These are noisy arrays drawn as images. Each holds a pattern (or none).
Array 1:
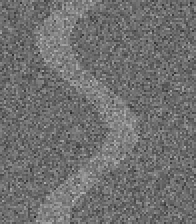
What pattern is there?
a wavy band
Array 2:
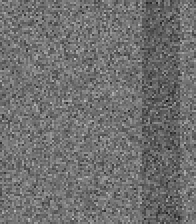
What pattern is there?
one vertical stripe
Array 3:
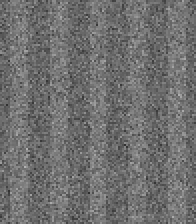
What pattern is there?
vertical stripes
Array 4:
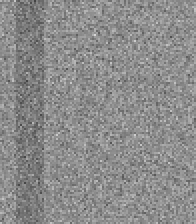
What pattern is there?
one vertical stripe
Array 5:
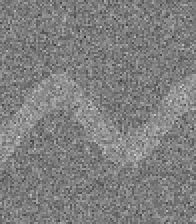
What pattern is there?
a wavy band
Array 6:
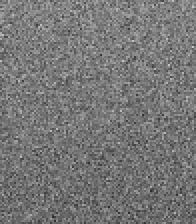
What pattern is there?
a smooth slope
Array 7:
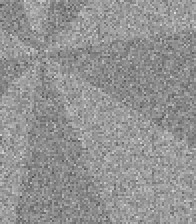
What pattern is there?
spokes from one point
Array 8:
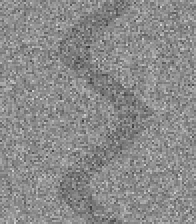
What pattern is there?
a wavy band
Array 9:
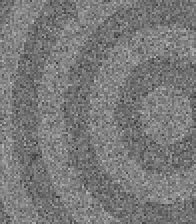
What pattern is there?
rings round one point
